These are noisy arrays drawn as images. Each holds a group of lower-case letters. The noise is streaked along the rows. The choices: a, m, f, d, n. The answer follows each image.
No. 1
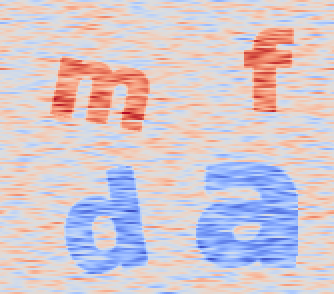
top left: red m; top right: red f; bottom left: blue d; bottom right: blue a
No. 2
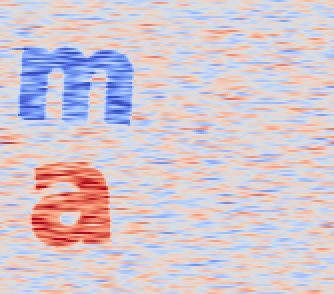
top left: blue m; bottom left: red a
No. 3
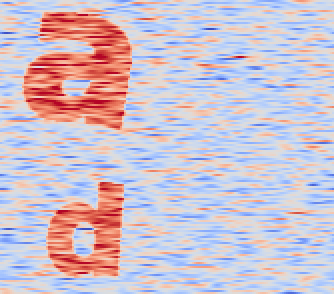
top left: red a; bottom left: red d
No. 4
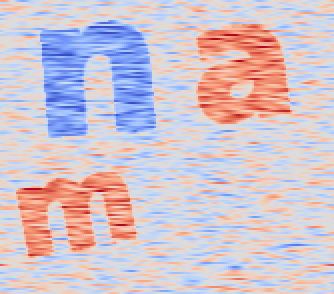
top left: blue n; top right: red a; bottom left: red m
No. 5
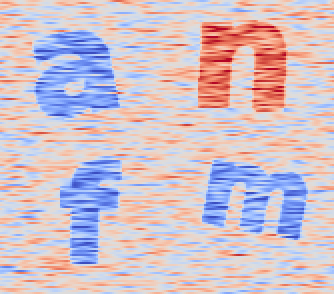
top left: blue a; top right: red n; bottom left: blue f; bottom right: blue m
